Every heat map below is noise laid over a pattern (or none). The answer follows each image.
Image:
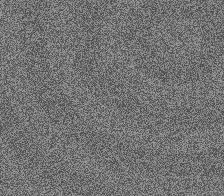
rings round one point
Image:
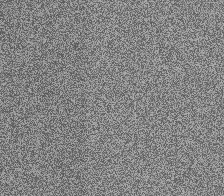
a sharp edge
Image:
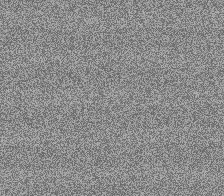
horizontal stripes
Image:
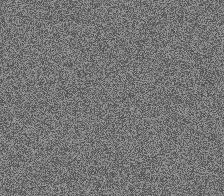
only noise
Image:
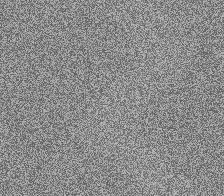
a wavy band
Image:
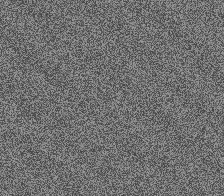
diagonal stripes
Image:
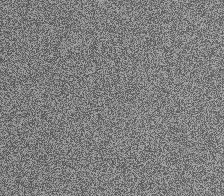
a smooth slope
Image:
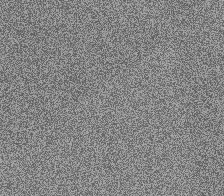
spokes from one point
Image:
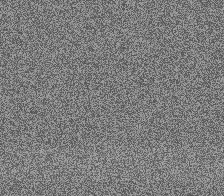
one horizontal stripe
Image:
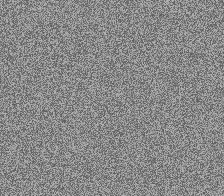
only noise
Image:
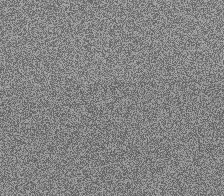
a sharp edge
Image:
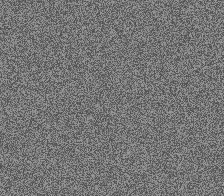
only noise
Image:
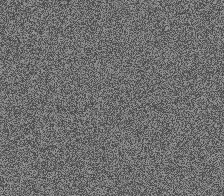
only noise
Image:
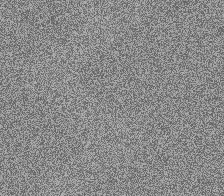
a wavy band
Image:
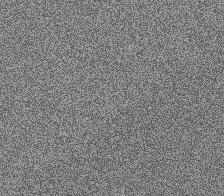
a sharp edge
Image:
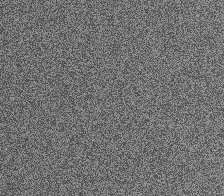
a smooth slope
